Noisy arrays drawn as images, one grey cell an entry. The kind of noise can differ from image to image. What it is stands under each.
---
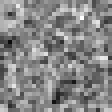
blotchy
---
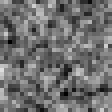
blotchy
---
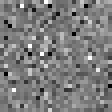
heavy tails
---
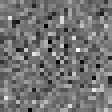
heavy tails
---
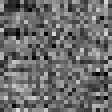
low rank plus noise
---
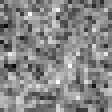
blotchy
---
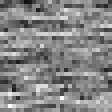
streaked along the rows
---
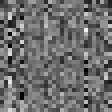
columns of uneven size
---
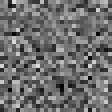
low rank plus noise
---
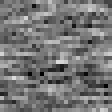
streaked along the rows
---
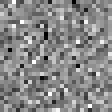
heavy tails
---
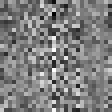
columns of uneven size
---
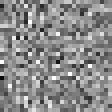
low rank plus noise
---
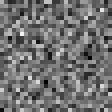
low rank plus noise
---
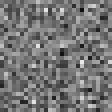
low rank plus noise
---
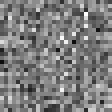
low rank plus noise
